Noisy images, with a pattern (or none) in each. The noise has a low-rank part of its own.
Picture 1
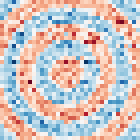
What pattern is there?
rings round one point
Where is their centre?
centre
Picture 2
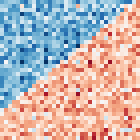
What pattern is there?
a sharp edge
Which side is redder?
bottom right
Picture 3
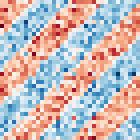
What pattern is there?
diagonal stripes
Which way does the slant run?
bottom left to top right
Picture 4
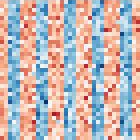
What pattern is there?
vertical stripes
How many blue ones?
5
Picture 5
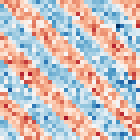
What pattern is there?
diagonal stripes
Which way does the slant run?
top left to bottom right
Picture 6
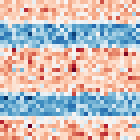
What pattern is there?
horizontal stripes
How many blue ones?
2
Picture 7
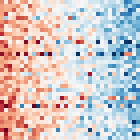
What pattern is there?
a smooth slope
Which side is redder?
left
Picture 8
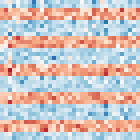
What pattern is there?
horizontal stripes
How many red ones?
5
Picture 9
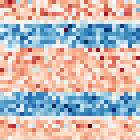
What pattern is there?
horizontal stripes
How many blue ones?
2
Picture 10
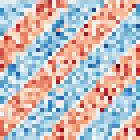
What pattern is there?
diagonal stripes
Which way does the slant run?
bottom left to top right
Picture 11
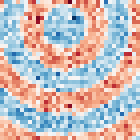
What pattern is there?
rings round one point
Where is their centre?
top middle
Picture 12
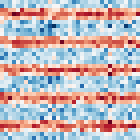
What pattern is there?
horizontal stripes
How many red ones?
5
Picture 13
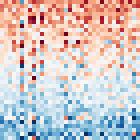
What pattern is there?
a smooth slope
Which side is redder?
top
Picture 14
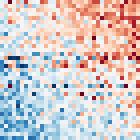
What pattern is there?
a smooth slope
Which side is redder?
top right
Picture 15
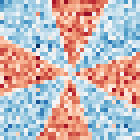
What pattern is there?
spokes from one point
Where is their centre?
centre
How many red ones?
4
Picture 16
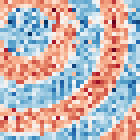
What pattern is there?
rings round one point
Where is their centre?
top left
